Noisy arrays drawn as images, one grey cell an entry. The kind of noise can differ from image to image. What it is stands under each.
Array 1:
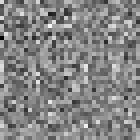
low rank plus noise
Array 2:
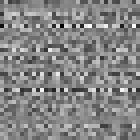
rows of uneven size
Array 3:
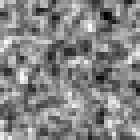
blotchy
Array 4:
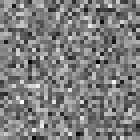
independent entries
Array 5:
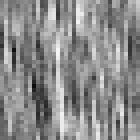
streaked along the columns
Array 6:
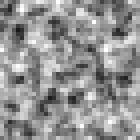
blotchy
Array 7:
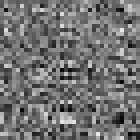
low rank plus noise
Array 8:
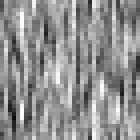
streaked along the columns
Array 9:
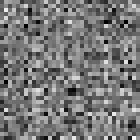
low rank plus noise
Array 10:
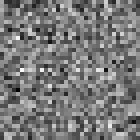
low rank plus noise
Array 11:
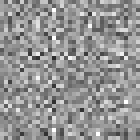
low rank plus noise
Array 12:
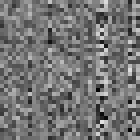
columns of uneven size
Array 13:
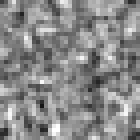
blotchy
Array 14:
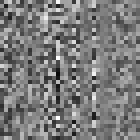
columns of uneven size
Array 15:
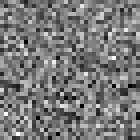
independent entries
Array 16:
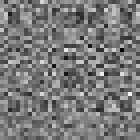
low rank plus noise
